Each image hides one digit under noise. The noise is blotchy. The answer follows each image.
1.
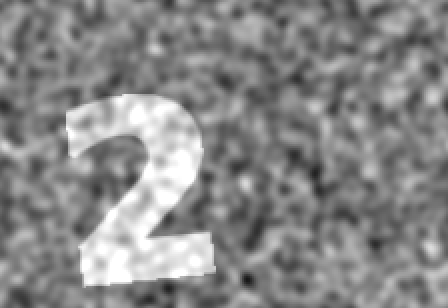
2
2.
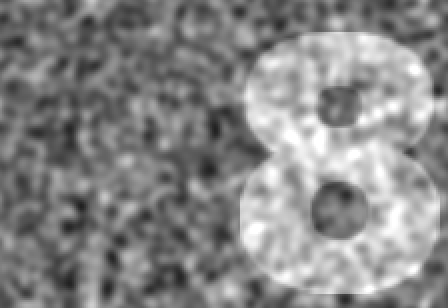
8
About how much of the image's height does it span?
nearly all
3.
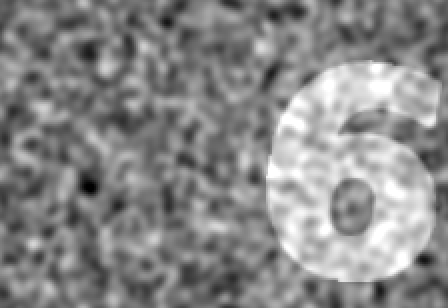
6
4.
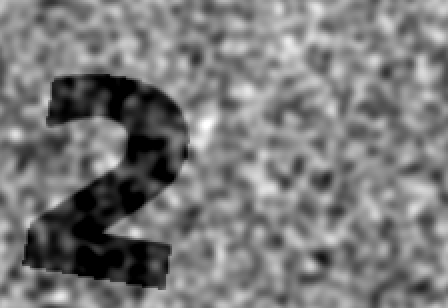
2
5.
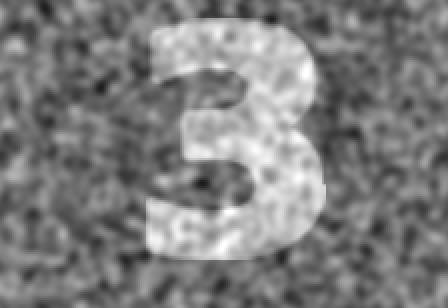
3
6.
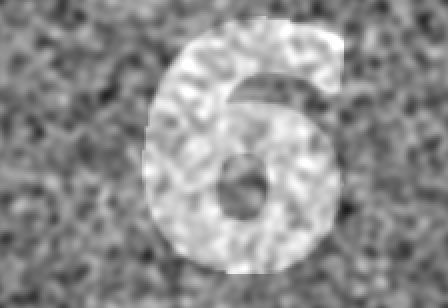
6
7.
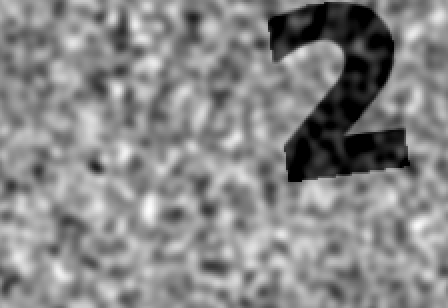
2
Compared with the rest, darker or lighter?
darker
